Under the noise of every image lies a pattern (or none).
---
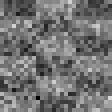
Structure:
a checkerboard
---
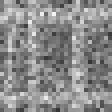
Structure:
bands of rows crossing bands of columns
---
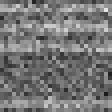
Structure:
bands of rows
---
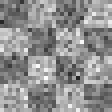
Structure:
a checkerboard
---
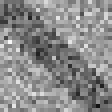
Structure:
a diagonal band
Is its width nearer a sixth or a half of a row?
a half
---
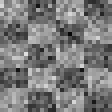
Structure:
a checkerboard
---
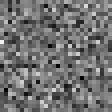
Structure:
only noise
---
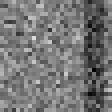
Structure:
one band of columns
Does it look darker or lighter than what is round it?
darker
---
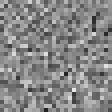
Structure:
only noise
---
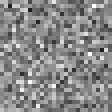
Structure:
only noise
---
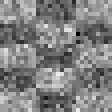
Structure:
a checkerboard
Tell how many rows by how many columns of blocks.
5 by 3
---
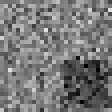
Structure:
one block
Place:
bottom right
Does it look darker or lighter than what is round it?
darker
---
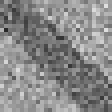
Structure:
a diagonal band
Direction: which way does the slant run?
top left to bottom right
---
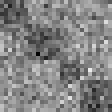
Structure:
blocks along the diagonal
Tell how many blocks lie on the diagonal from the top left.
4
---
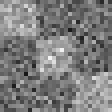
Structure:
blocks along the diagonal
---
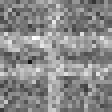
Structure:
bands of rows crossing bands of columns
